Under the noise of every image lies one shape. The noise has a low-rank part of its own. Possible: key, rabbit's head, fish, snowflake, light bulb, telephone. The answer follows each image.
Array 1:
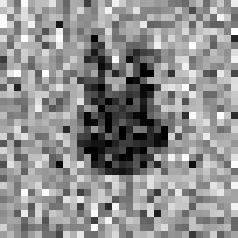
rabbit's head
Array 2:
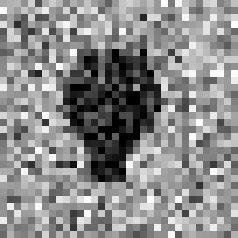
light bulb
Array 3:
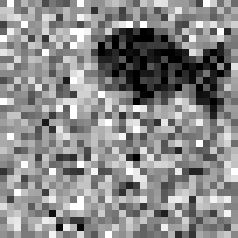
fish
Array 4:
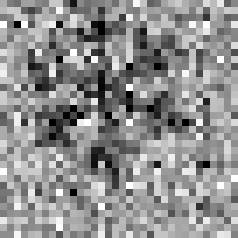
snowflake
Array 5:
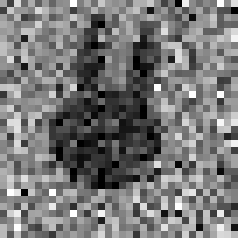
rabbit's head
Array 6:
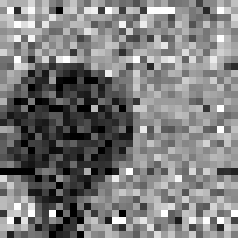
light bulb
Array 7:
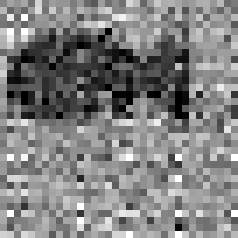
fish
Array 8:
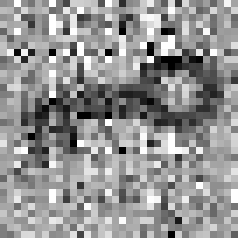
key
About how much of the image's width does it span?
nearly all
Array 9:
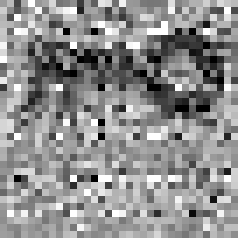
key
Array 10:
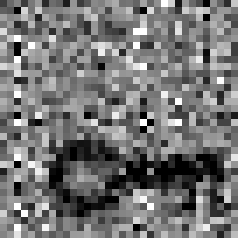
key
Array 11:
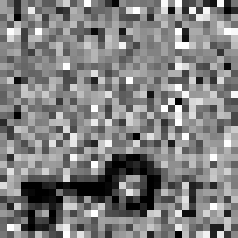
key
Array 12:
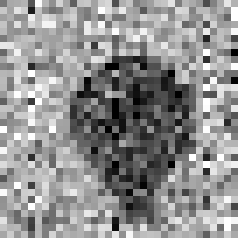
light bulb
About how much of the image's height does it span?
two thirds
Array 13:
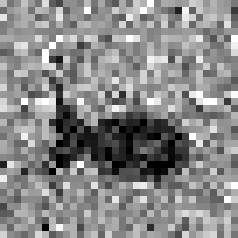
fish
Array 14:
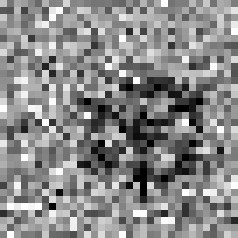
snowflake
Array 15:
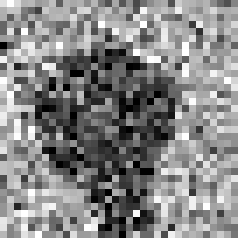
light bulb
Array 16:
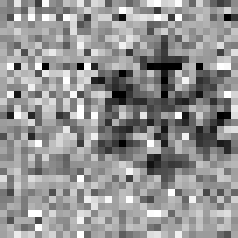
snowflake
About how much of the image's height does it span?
two thirds
